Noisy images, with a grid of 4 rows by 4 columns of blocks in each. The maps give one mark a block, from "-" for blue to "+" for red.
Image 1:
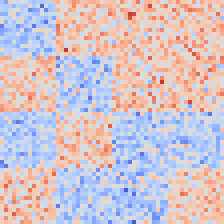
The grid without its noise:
- + + +
+ - + +
- + - -
+ - - +
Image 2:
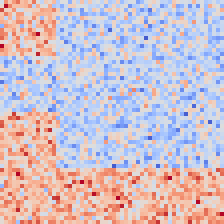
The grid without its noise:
+ - - -
- - - -
+ - - -
+ + + +
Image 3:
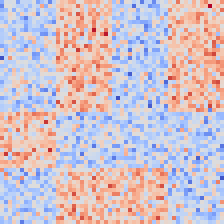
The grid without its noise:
- + - +
- + - +
+ - - -
- + + -
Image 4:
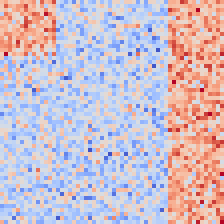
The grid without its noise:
+ - - +
- - - +
- - - +
- - - +
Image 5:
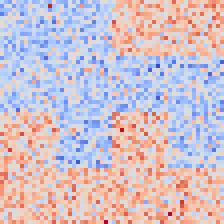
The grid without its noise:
- - + +
- - - -
+ - + -
+ + + +
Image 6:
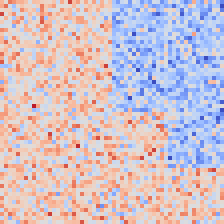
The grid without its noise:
+ + - -
+ + - -
+ + + -
+ + + +
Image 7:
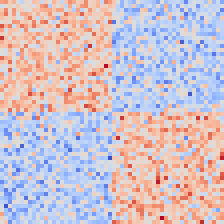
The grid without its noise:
+ + - -
+ + - -
- - + +
- - + +
